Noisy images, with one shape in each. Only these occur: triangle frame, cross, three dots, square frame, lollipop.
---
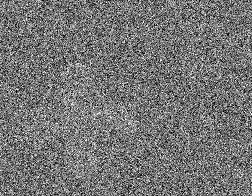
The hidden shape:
cross
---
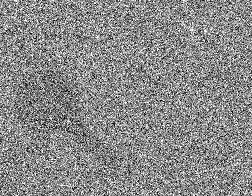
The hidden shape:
lollipop
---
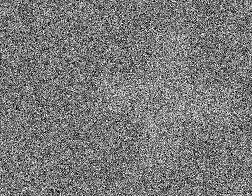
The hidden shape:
cross
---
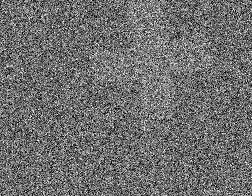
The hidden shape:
cross
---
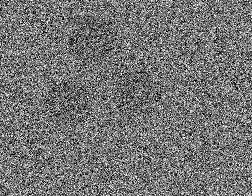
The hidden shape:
three dots
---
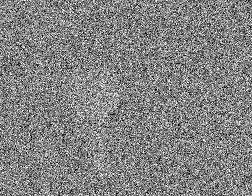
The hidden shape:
lollipop
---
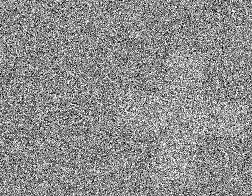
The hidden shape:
cross
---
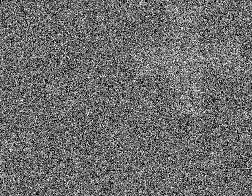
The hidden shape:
cross
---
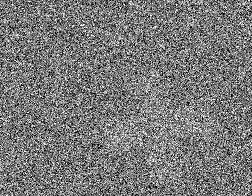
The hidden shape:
cross
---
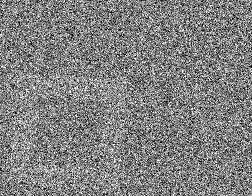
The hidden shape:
square frame
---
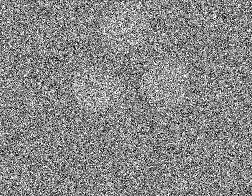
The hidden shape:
three dots
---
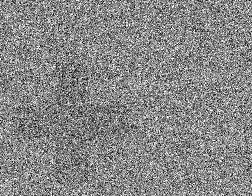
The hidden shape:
cross
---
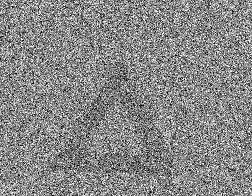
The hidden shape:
triangle frame
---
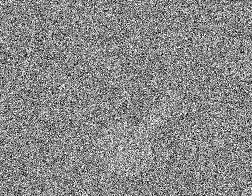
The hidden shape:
lollipop
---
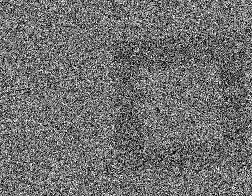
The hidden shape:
square frame
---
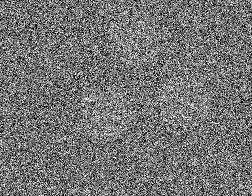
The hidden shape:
three dots
